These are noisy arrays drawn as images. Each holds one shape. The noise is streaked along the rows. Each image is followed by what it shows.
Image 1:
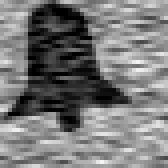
bell
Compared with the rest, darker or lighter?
darker
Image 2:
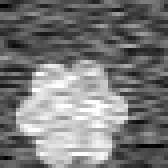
flower
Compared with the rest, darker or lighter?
lighter
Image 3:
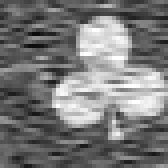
club
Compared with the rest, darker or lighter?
lighter
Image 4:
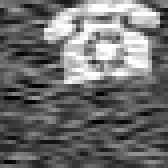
telephone
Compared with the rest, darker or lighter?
lighter
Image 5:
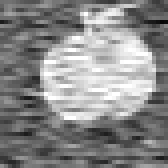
apple
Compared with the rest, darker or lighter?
lighter
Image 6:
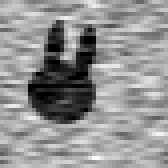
rabbit's head
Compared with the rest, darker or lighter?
darker
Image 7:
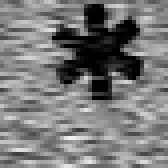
asterisk
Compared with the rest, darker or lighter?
darker
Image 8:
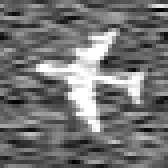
airplane
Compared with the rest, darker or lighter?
lighter
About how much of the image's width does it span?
two thirds
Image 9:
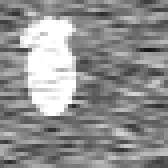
footprint
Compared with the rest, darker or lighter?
lighter
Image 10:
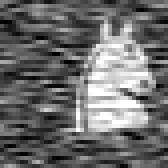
chess knight
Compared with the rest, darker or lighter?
lighter
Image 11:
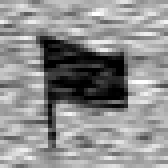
flag
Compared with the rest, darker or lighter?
darker
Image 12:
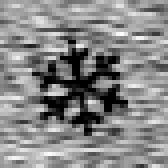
snowflake
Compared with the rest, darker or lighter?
darker
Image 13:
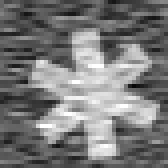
asterisk
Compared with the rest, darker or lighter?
lighter
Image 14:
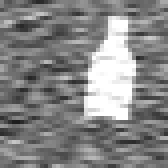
bottle
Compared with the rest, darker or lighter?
lighter
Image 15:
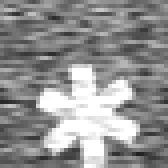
asterisk
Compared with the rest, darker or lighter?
lighter
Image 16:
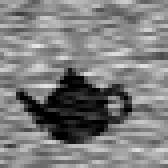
teapot
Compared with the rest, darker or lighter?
darker
